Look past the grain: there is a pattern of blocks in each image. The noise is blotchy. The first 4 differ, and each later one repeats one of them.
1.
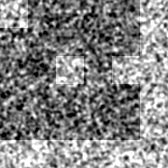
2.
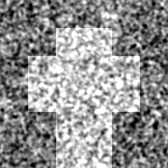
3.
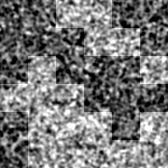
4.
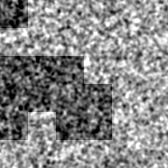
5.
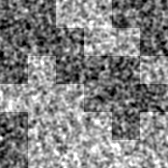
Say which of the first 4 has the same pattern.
3
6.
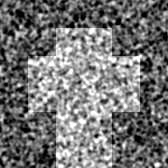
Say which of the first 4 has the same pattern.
2
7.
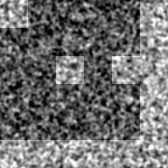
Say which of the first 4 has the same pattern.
1
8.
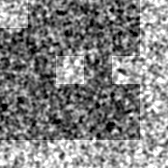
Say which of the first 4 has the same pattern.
1
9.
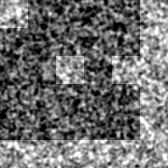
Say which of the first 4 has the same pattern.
1
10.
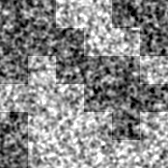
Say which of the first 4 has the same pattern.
3
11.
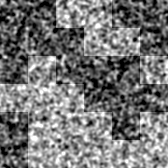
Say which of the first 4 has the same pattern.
3
